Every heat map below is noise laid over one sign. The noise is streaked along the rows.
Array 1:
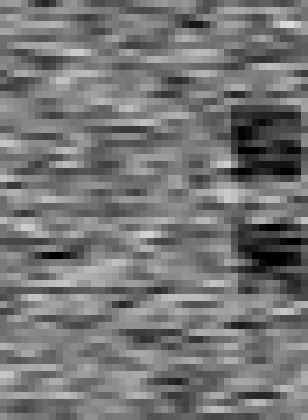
dark colon, middle right
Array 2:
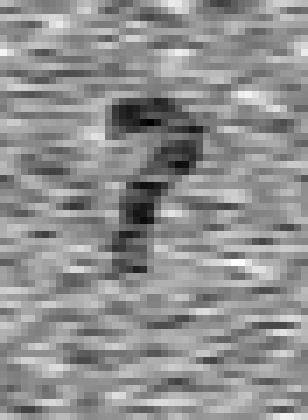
dark question mark, centre
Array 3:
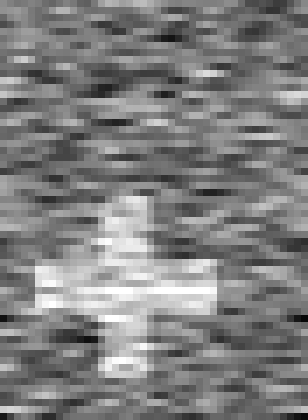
light plus sign
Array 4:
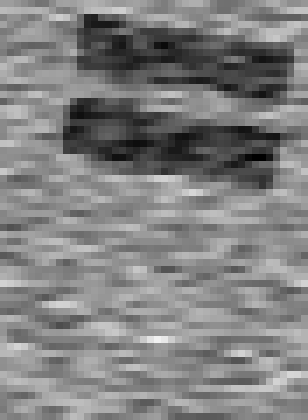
dark equals sign
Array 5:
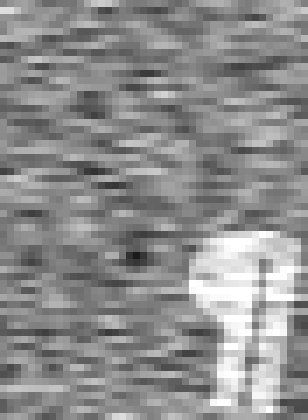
light pilcrow, bottom right
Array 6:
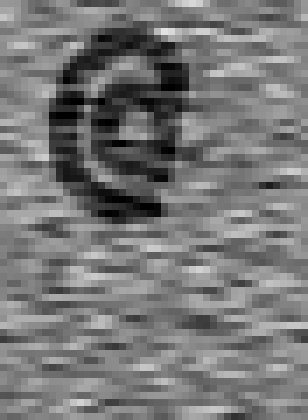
dark at sign
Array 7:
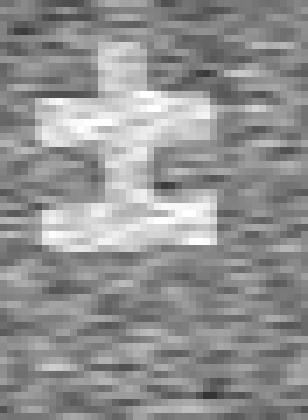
light plus-minus sign
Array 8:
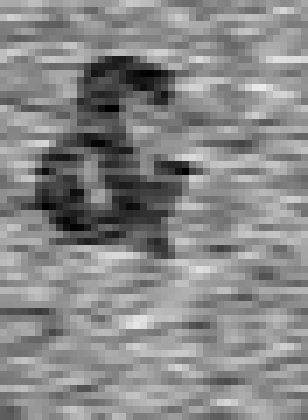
dark ampersand
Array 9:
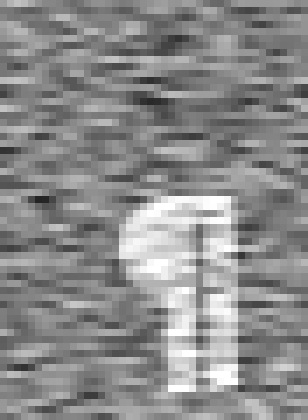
light pilcrow
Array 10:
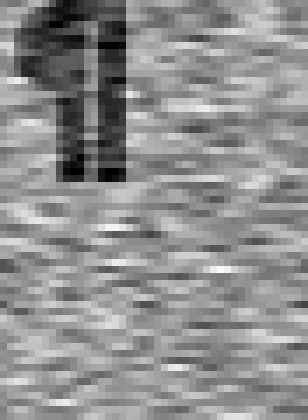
dark pilcrow, top left
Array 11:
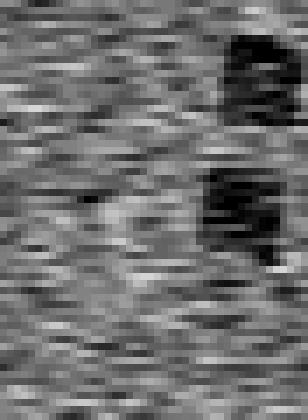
dark colon
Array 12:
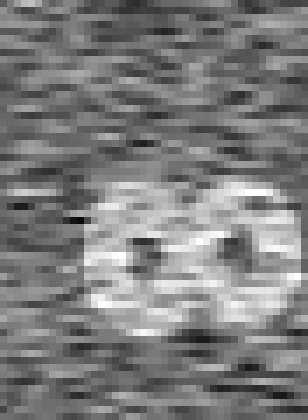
light infinity sign
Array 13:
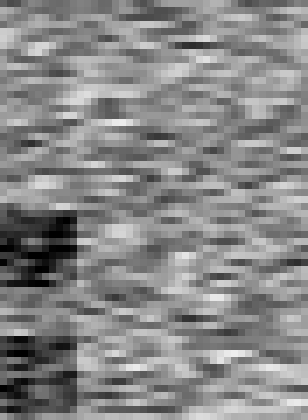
dark colon
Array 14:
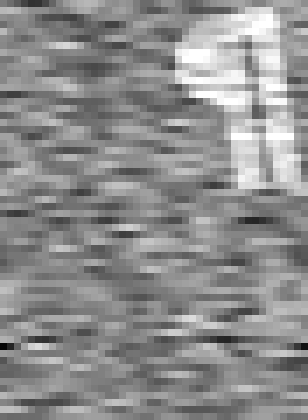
light pilcrow, top right
